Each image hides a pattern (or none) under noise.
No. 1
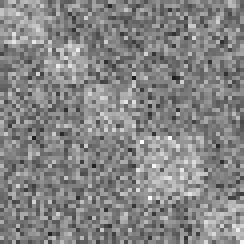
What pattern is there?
blocks along the diagonal
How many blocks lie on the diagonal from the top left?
5
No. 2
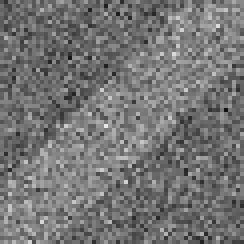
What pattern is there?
a diagonal band
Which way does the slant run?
bottom left to top right
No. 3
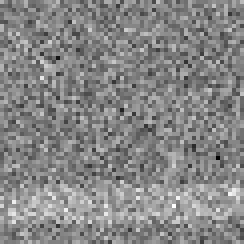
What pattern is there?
one band of rows
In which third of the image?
bottom
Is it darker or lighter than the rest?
lighter
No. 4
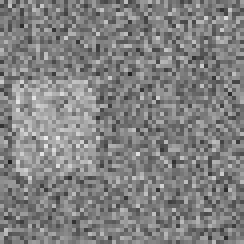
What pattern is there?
one block
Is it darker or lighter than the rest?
lighter
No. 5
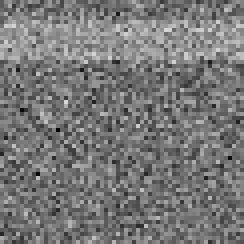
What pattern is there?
one band of rows
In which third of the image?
top
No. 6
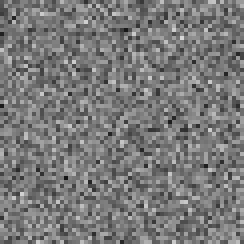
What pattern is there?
only noise
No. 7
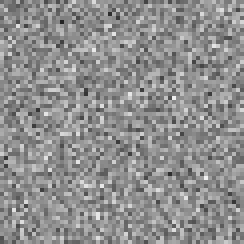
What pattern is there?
only noise
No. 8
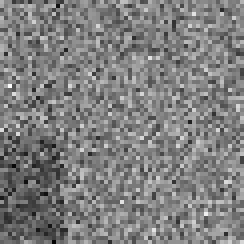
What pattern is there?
one block
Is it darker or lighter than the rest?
darker
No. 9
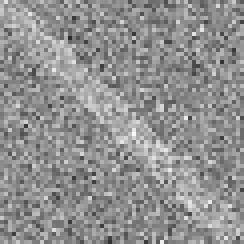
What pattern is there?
a diagonal band
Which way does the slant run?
top left to bottom right
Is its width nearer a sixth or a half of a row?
a sixth
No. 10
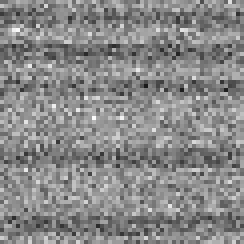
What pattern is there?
bands of rows
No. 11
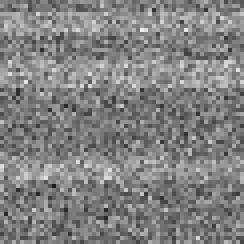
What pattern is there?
bands of rows
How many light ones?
3
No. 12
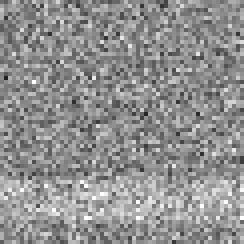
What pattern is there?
one band of rows
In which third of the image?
bottom
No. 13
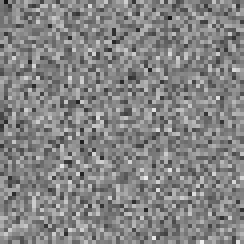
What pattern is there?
only noise
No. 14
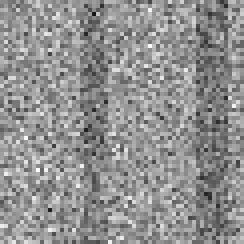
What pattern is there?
bands of columns
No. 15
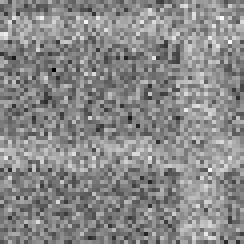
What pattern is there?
bands of rows crossing bands of columns
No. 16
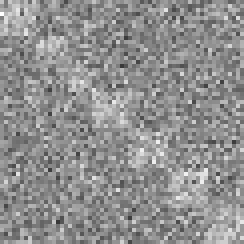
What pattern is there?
blocks along the diagonal
